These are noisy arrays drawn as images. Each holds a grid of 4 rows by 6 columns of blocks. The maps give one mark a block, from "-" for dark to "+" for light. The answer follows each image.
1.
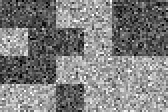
- - + + - -
+ - - + - -
- - + + + +
+ + - + + +
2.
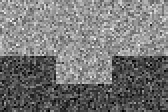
+ + + + + +
+ + + + + +
- - + + - -
- - - - - -
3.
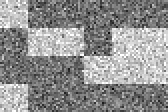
+ - - - - -
- + + - + +
- - - + + +
+ - - - - -
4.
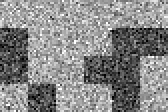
+ + + + + +
- + + + - -
- + + - - +
+ - + + - +
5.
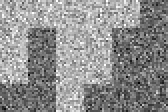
+ + + + + -
+ - + + - -
+ - + + - -
- - + - - -
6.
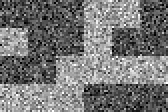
- - - + + -
+ - - + - -
- - + + + +
+ + + - - -
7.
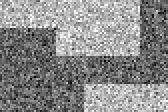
+ + + + + -
- - + + + -
- - - - - -
- - - + + +
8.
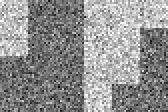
+ - - + + +
+ - - + + -
- - - + + -
- - - + - -
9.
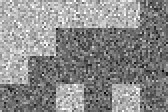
+ + + + + -
+ + - - - -
+ - - - - -
- - + - + -
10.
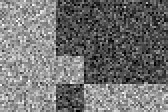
+ + - - - -
+ + - - - -
+ + + - - -
+ + - + + +
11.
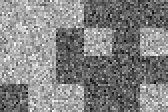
+ + + - - -
+ + - + - +
+ + - - - -
- + + - - +
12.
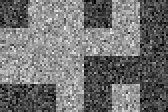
- + + - + -
+ + + + + -
+ + + - - -
- - + - + -
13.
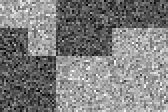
+ + - - - -
- + - - + +
- - + + + +
- - + + + +
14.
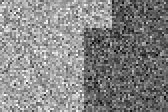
+ + + + - -
+ + + - - -
+ + + - - -
+ + + - - -
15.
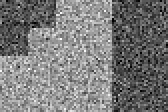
- - + + - -
- + + + - -
+ + + + - -
+ + + + - -
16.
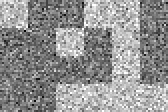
+ - - + + -
- - + - + -
- - - - + -
- - + + + +
